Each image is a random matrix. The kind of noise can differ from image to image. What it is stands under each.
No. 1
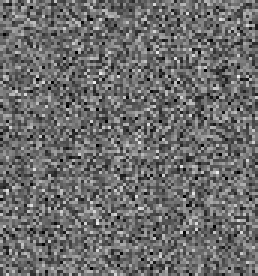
independent entries
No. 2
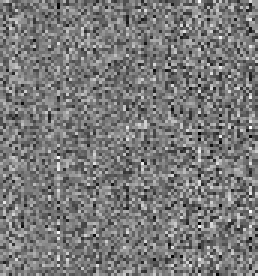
columns of uneven size
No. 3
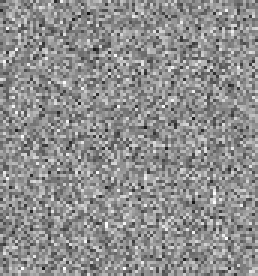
independent entries
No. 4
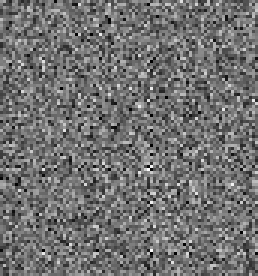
low rank plus noise
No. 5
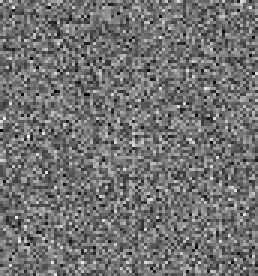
independent entries
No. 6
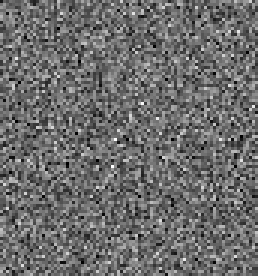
independent entries
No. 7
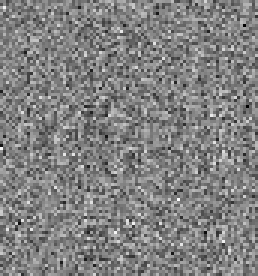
low rank plus noise
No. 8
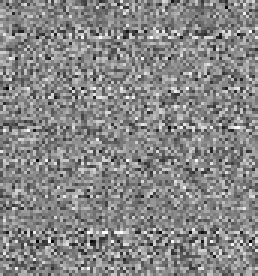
rows of uneven size
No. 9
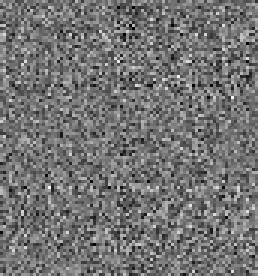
low rank plus noise
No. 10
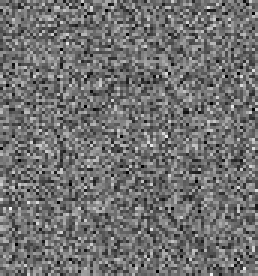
low rank plus noise
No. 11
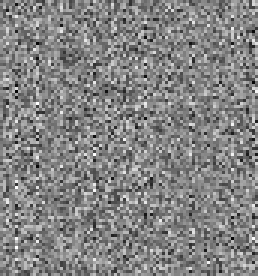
columns of uneven size
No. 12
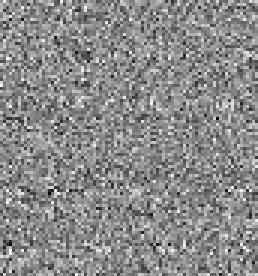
low rank plus noise
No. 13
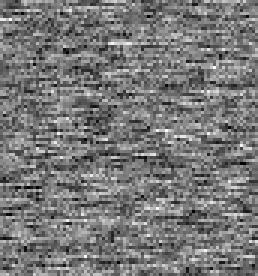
streaked along the rows
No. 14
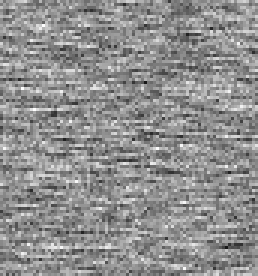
streaked along the rows
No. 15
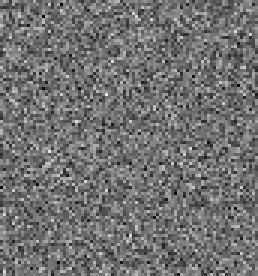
independent entries
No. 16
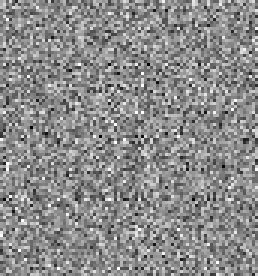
low rank plus noise
